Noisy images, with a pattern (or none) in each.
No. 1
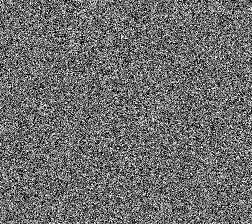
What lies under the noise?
only noise
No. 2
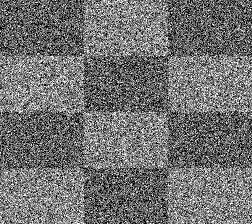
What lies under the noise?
a checkerboard
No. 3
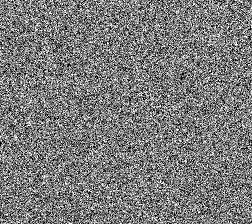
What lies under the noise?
only noise
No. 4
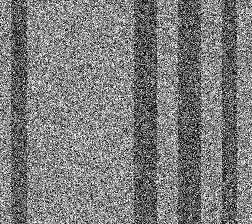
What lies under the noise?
bands of columns
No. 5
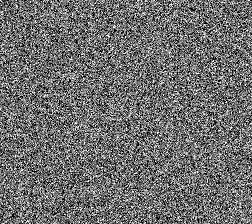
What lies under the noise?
only noise
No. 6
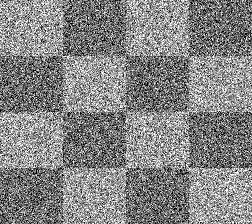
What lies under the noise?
a checkerboard
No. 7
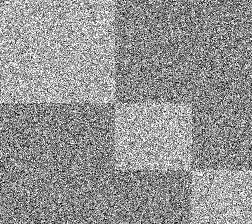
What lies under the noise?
blocks along the diagonal
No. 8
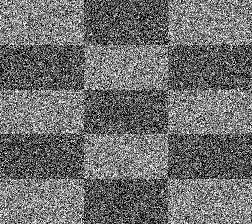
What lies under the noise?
a checkerboard
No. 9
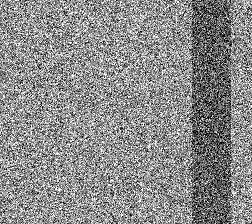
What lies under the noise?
one band of columns
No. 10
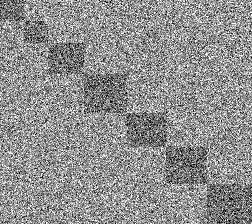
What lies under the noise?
blocks along the diagonal
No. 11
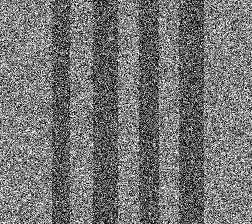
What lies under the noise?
bands of columns
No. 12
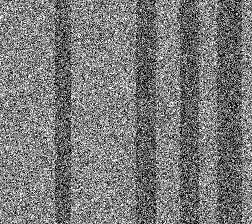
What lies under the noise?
bands of columns
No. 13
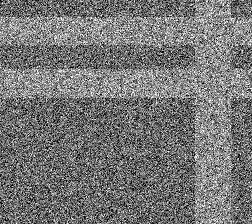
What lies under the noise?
bands of rows crossing bands of columns
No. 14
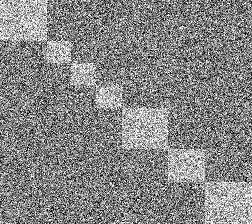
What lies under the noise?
blocks along the diagonal
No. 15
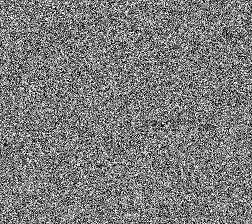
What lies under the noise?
only noise
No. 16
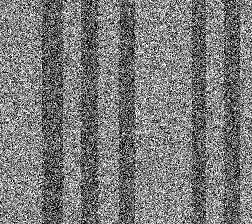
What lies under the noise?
bands of columns
